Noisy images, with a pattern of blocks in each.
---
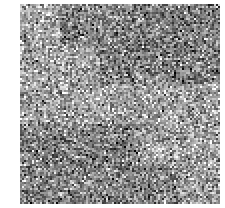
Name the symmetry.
the same after a half turn
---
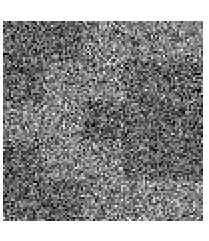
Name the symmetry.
top and bottom mirror each other
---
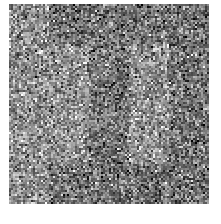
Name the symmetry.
top and bottom mirror each other
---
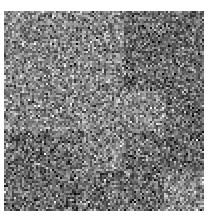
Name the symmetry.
mirrored about the diagonal from the top left
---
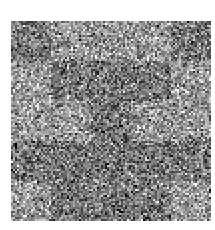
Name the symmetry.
left and right mirror each other
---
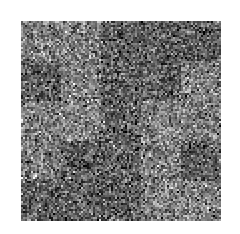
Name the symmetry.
the same after a half turn
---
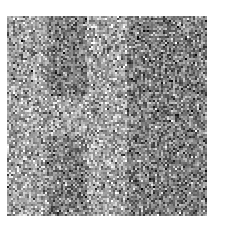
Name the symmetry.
top and bottom mirror each other
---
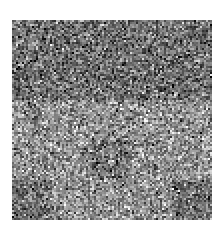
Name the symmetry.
left and right mirror each other
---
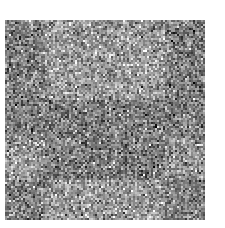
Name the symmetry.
left and right mirror each other
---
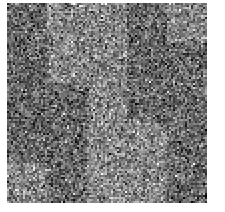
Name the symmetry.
the same after a half turn
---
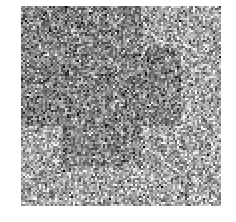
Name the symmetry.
mirrored about the diagonal from the top left
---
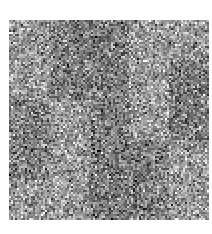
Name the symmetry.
the same after a half turn
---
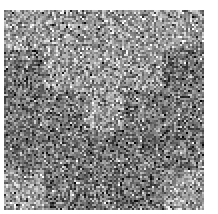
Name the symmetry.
left and right mirror each other
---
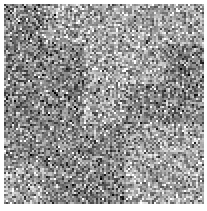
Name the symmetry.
no symmetry
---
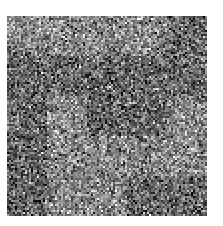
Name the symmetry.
no symmetry
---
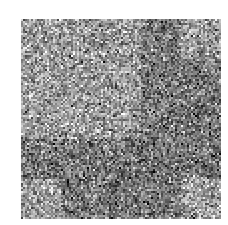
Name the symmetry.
mirrored about the diagonal from the top left
